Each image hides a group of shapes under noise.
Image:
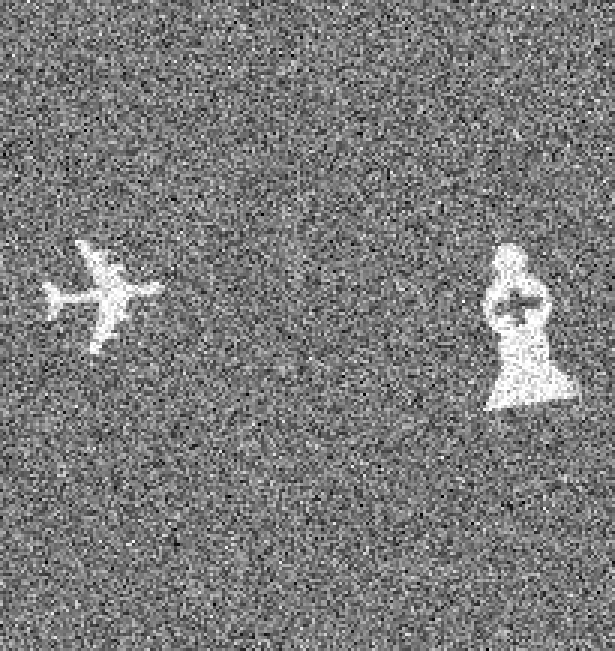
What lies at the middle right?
chess bishop
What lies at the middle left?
airplane
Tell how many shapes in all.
2
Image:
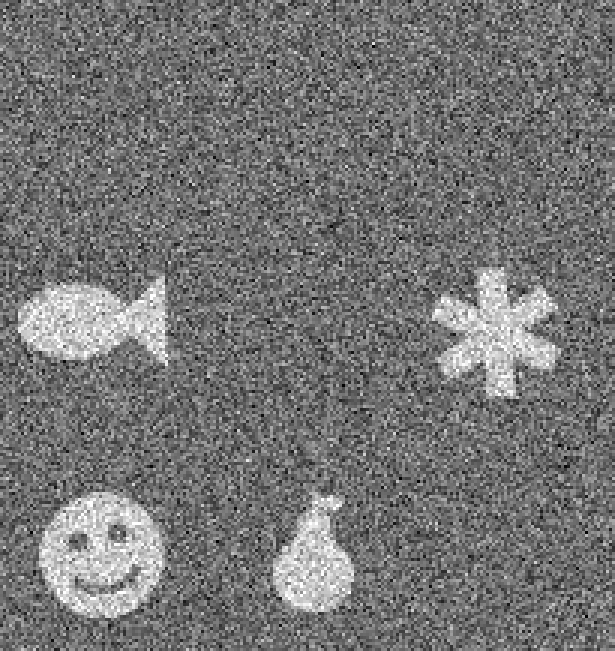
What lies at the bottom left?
smiling face
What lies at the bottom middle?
pear
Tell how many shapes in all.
4
